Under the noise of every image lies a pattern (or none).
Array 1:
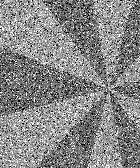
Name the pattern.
spokes from one point
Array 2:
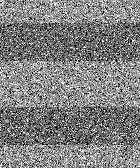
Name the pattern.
horizontal stripes
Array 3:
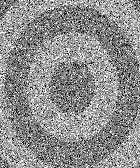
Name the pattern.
rings round one point
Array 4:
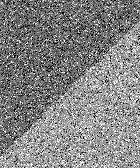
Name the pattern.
a sharp edge
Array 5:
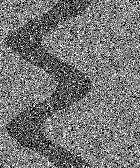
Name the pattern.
a wavy band
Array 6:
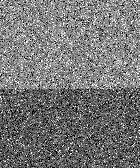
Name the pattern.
a sharp edge
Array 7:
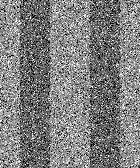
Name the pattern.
vertical stripes
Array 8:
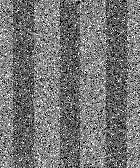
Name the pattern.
vertical stripes
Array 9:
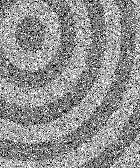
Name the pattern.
rings round one point
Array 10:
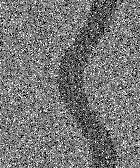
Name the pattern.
a wavy band
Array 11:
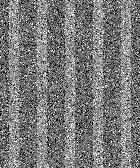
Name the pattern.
vertical stripes
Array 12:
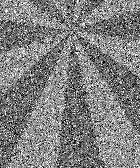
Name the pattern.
spokes from one point
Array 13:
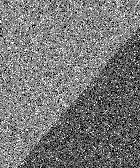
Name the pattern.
a sharp edge
